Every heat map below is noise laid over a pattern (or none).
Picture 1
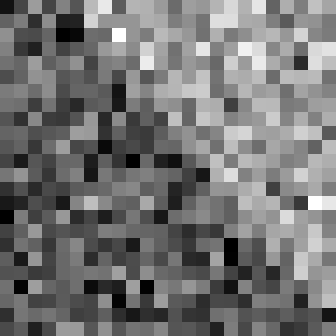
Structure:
a sharp edge
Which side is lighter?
top right
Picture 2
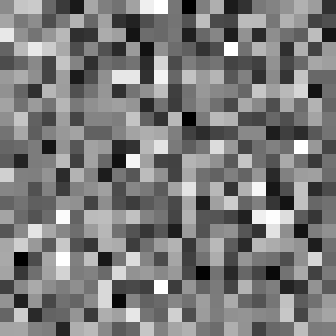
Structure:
only noise
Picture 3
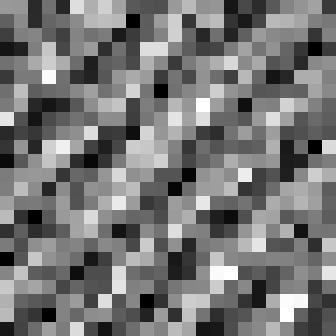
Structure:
diagonal stripes
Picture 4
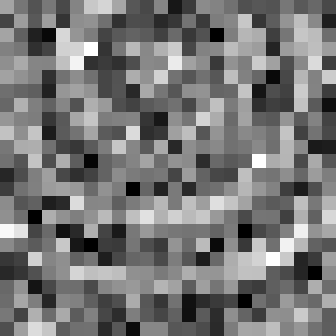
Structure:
rings round one point
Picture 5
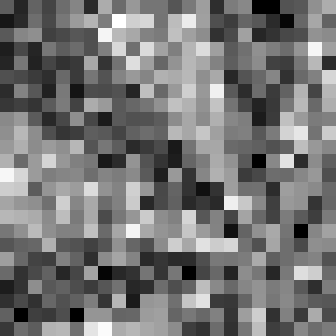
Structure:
spokes from one point
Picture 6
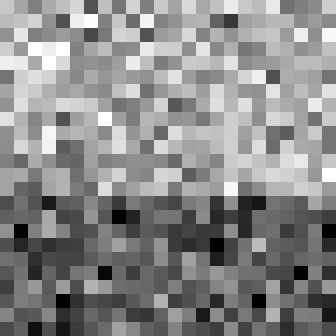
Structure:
a sharp edge
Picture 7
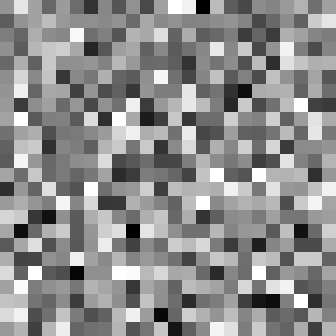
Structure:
only noise
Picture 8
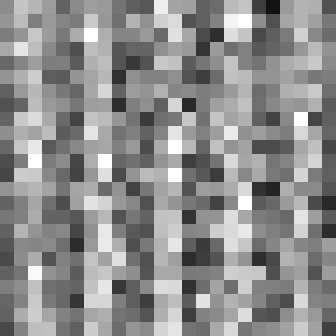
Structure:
vertical stripes
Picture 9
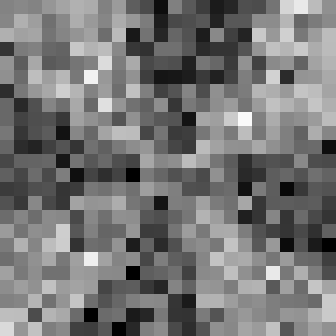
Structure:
spokes from one point
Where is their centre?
centre
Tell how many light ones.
4
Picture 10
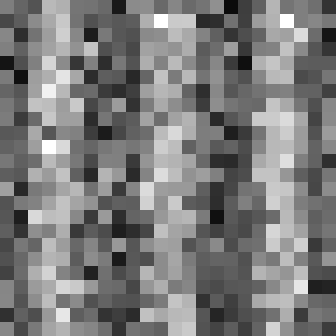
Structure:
vertical stripes
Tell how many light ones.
3
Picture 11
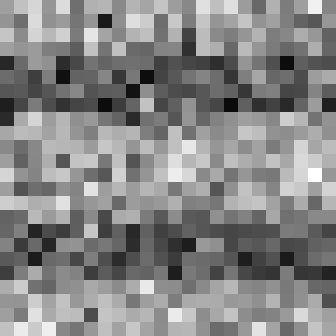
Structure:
horizontal stripes
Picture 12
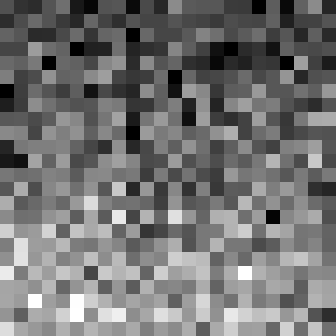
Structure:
a smooth slope
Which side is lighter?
bottom
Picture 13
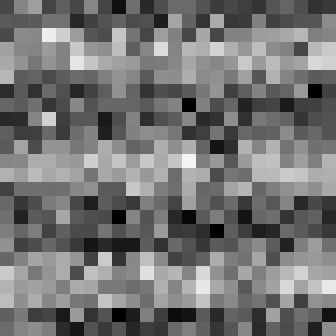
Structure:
horizontal stripes
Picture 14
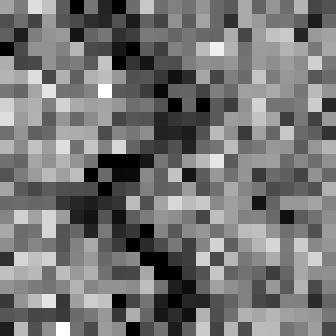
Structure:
a wavy band
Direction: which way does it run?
top to bottom
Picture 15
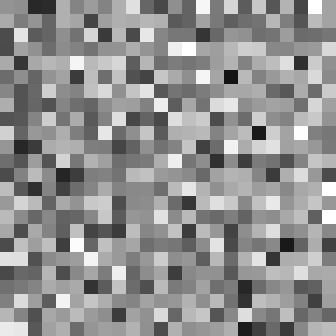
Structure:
only noise
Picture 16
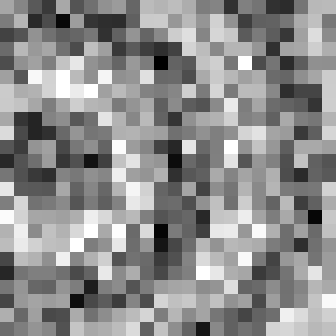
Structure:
rings round one point
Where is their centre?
middle left
